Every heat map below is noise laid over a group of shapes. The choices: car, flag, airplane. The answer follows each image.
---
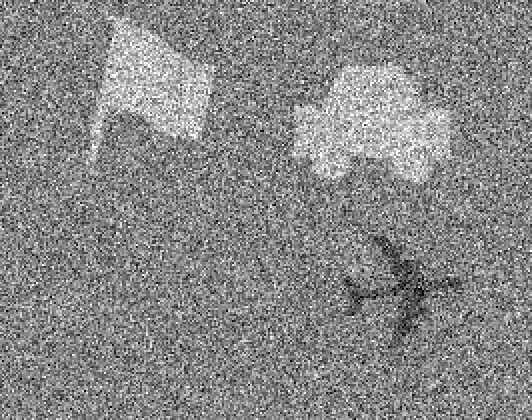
top left: light flag; top right: light car; bottom right: dark airplane
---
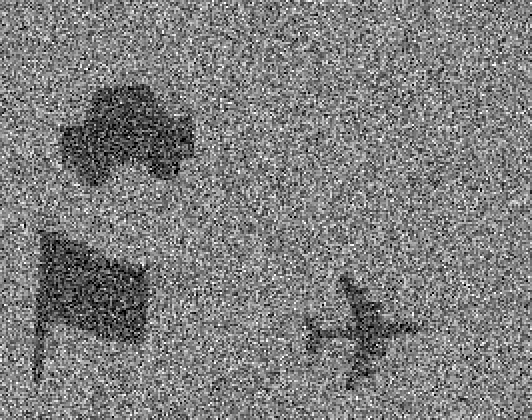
top left: dark car; bottom left: dark flag; bottom right: dark airplane
